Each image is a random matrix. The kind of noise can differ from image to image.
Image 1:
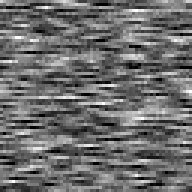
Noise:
streaked along the rows
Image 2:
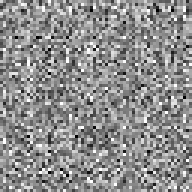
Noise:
low rank plus noise
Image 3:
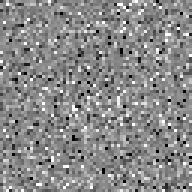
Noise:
heavy tails
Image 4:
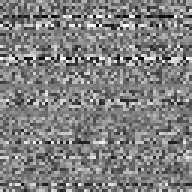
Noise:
rows of uneven size
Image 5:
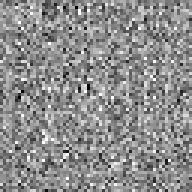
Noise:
low rank plus noise
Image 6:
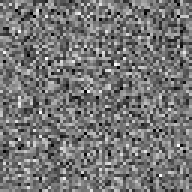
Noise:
low rank plus noise
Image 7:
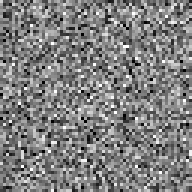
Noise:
independent entries
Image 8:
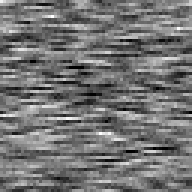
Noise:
streaked along the rows
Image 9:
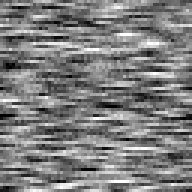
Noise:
streaked along the rows
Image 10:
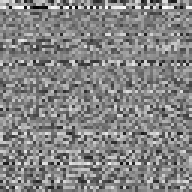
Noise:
rows of uneven size
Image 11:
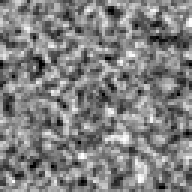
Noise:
blotchy
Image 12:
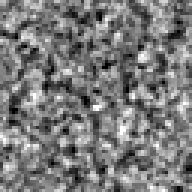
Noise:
blotchy
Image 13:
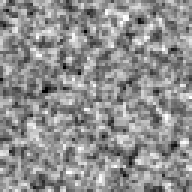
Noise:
blotchy
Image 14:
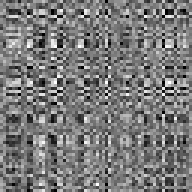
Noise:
low rank plus noise
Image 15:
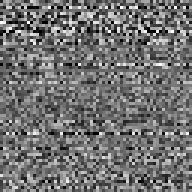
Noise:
rows of uneven size
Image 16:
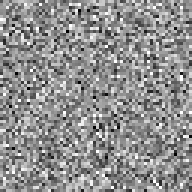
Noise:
independent entries
